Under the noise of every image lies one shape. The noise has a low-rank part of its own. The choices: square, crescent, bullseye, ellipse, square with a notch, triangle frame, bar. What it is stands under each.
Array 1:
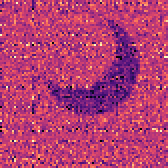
crescent
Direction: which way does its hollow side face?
up and left
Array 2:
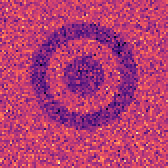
bullseye
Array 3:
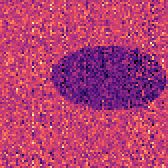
ellipse
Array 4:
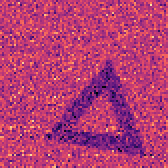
triangle frame
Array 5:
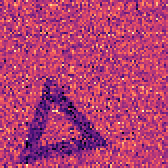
triangle frame
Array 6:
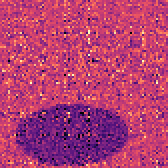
ellipse
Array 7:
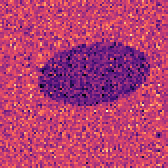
ellipse
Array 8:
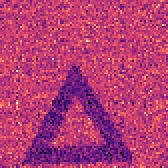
triangle frame
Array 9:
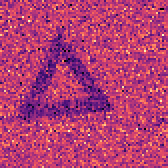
triangle frame
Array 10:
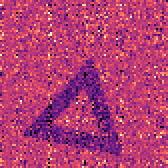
triangle frame
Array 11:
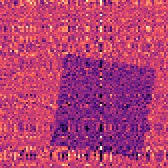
square
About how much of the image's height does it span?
two thirds
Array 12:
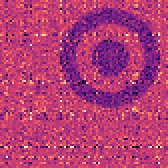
bullseye
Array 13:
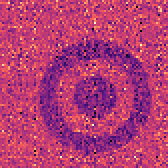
bullseye
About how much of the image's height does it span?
two thirds
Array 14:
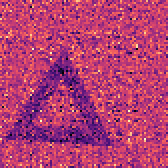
triangle frame
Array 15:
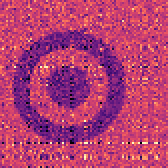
bullseye
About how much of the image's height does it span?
two thirds
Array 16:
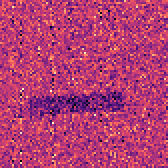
bar
